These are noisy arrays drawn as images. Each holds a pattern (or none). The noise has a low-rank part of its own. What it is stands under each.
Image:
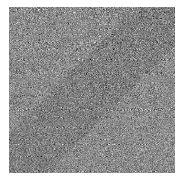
a diagonal band
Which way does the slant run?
bottom left to top right
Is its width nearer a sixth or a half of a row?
a half
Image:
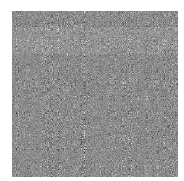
one band of rows
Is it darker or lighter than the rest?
lighter
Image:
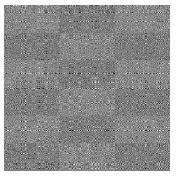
a checkerboard
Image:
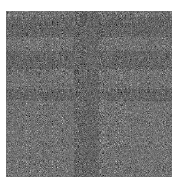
bands of rows crossing bands of columns
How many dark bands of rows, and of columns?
3 and 1
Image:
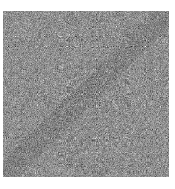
a diagonal band
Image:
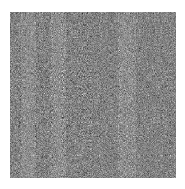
bands of columns
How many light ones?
3
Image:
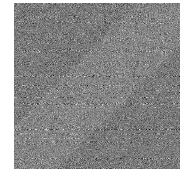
a diagonal band
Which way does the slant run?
bottom left to top right
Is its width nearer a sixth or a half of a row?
a half
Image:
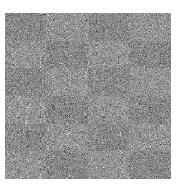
a checkerboard
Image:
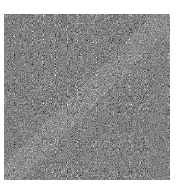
a diagonal band
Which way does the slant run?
bottom left to top right
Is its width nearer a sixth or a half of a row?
a sixth
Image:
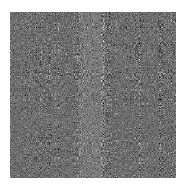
one band of columns
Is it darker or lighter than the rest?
lighter
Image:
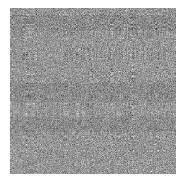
bands of rows
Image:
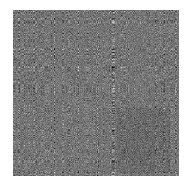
one block
